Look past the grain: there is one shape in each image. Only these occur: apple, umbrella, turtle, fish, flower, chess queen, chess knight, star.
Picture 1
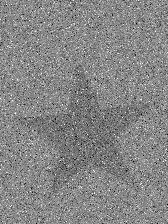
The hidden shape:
star
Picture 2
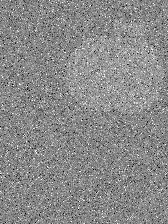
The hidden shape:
apple
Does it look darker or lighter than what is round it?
lighter
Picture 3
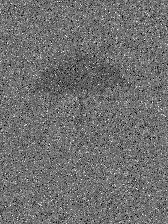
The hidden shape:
umbrella
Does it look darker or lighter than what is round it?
darker
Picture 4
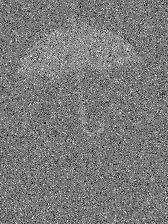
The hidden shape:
umbrella
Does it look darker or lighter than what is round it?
lighter
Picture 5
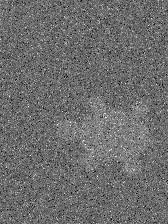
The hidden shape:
turtle
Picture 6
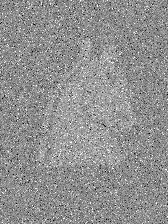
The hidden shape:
chess knight
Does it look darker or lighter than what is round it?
lighter
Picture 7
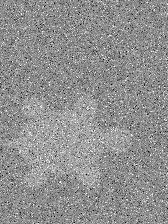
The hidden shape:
turtle
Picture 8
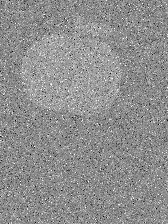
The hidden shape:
apple
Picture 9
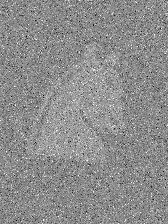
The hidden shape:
chess knight
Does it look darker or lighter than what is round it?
lighter
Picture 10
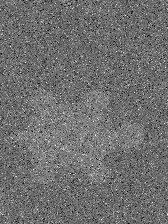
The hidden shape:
turtle
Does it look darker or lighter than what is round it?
lighter
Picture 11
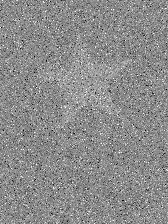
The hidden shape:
star
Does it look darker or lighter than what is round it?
lighter
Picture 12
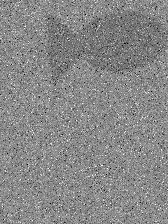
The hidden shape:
fish
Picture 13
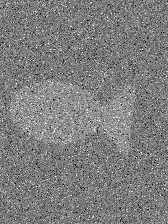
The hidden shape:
fish
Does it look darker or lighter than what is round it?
lighter
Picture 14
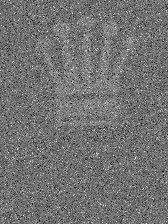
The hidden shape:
chess queen
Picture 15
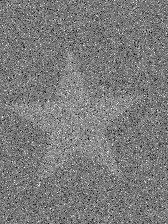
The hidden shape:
star
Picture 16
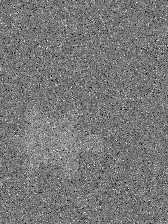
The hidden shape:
turtle
